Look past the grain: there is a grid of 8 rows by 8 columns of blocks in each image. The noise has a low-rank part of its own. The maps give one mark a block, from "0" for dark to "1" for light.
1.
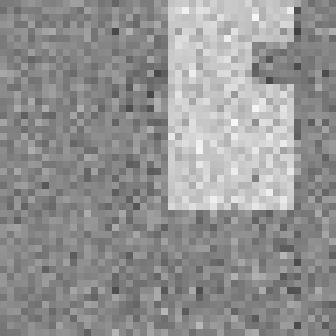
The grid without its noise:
00001110
00001100
00001110
00001110
00001110
00000000
00000000
00000000
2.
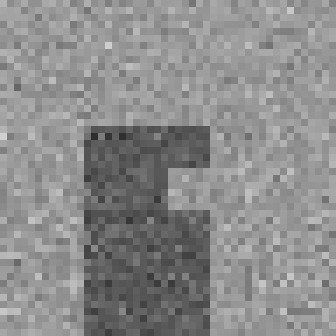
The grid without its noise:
11111111
11111111
11111111
11000111
11001111
11000111
11000111
11000111
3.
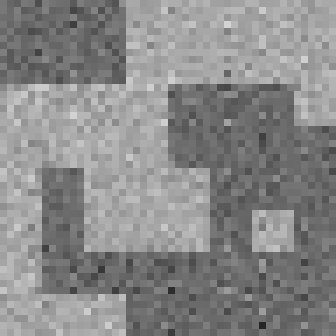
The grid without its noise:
00011111
00011111
11110001
11110000
10111000
10111010
10000000
11100000
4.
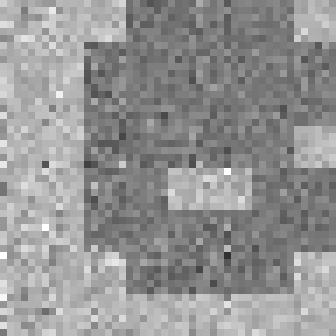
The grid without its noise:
11100001
11000000
11000000
11000001
11001100
11000000
11100001
11111111
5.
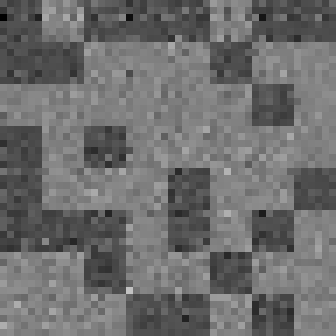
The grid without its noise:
01000100
00111011
11111101
01011111
01110110
00010101
11011011
11100101
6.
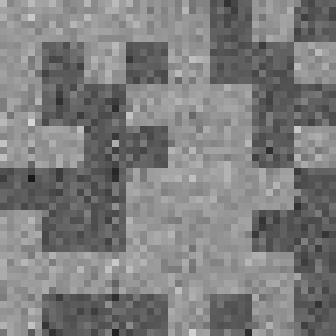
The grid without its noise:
11111010
10101001
10011100
11001101
00011110
10011100
11111110
10001010
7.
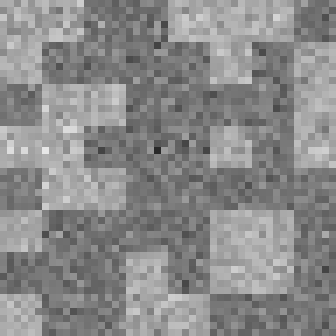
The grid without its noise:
11001110
10000101
01100001
11000101
01100000
10000110
00010110
10011000
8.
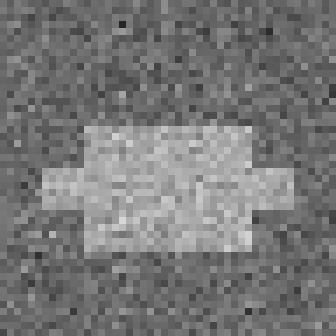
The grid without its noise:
00000000
00000000
00000000
00111100
01111110
00111100
00000000
00000000
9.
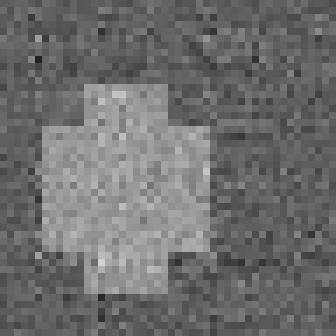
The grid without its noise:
00000000
00000000
00110000
01111000
01111000
01111000
00110000
00000000
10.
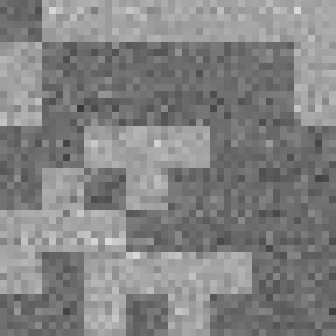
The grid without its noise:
01111111
10000001
10000001
00111000
01010000
11100000
10111100
00101000
